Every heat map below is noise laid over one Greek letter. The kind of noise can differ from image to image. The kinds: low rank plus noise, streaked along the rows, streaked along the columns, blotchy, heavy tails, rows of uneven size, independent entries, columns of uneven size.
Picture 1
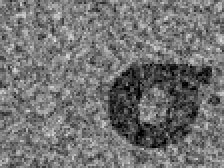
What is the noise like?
blotchy
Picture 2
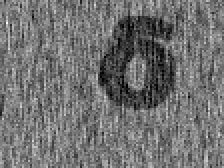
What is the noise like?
streaked along the columns
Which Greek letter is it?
delta
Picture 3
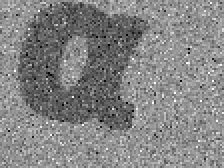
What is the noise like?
heavy tails
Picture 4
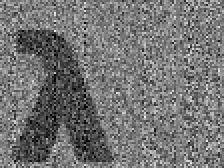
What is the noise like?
columns of uneven size
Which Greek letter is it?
lambda
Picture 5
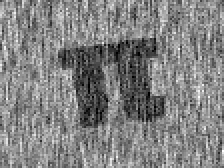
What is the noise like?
streaked along the columns
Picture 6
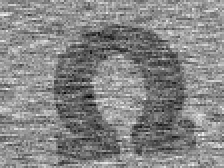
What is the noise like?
streaked along the rows
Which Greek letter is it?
omega
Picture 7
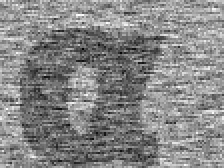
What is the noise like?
streaked along the rows
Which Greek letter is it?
alpha
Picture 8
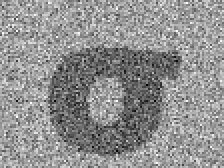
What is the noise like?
low rank plus noise
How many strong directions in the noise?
one
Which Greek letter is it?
sigma
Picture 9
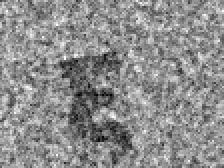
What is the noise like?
blotchy
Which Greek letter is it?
xi
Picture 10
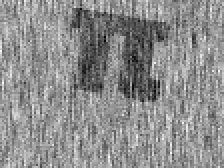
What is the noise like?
streaked along the columns
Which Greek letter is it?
pi
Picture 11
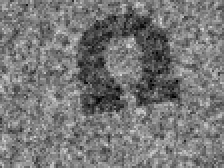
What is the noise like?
blotchy
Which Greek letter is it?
omega
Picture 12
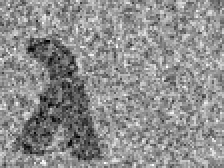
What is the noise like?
blotchy
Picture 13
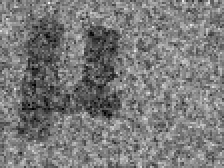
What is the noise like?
blotchy
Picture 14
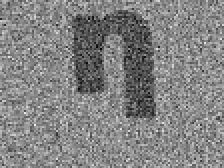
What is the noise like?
low rank plus noise
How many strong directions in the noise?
three or four
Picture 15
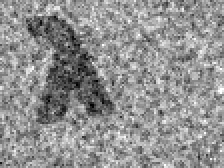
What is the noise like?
blotchy
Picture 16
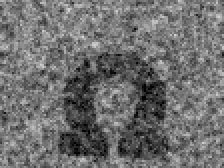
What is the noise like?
blotchy
